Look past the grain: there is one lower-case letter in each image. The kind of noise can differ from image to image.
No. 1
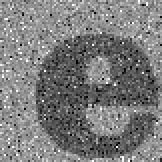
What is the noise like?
heavy tails
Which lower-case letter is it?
e
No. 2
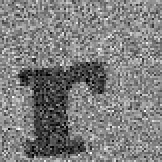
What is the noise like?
low rank plus noise
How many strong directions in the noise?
five to eight
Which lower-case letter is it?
r
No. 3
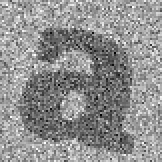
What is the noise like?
independent entries
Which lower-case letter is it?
a
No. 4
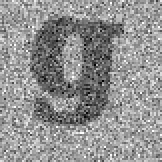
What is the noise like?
independent entries
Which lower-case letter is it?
g
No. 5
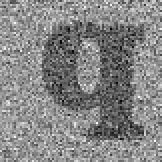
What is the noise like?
low rank plus noise
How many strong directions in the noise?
five to eight
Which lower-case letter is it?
q
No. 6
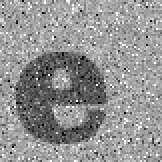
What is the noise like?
heavy tails
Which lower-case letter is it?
e
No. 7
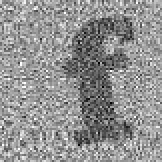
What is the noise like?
low rank plus noise
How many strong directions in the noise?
three or four
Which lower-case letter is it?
f
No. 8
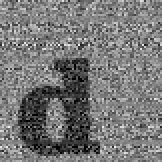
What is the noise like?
rows of uneven size
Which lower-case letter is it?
d
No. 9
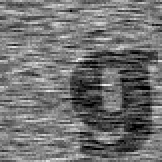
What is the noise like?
streaked along the rows
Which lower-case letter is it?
g
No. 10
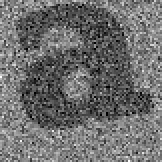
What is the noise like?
independent entries
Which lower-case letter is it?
a
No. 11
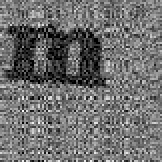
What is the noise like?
low rank plus noise
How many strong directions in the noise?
one
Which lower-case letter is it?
m
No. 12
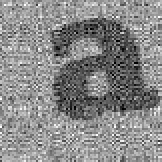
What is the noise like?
low rank plus noise
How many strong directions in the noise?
one
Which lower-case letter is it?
a
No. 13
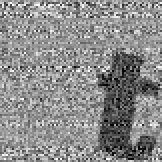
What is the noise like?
rows of uneven size
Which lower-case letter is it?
t
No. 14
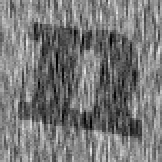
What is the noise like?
streaked along the columns
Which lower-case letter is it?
n
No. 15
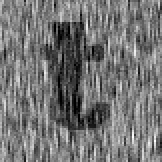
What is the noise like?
streaked along the columns
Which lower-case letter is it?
t
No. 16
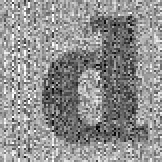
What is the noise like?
columns of uneven size
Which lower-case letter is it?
d
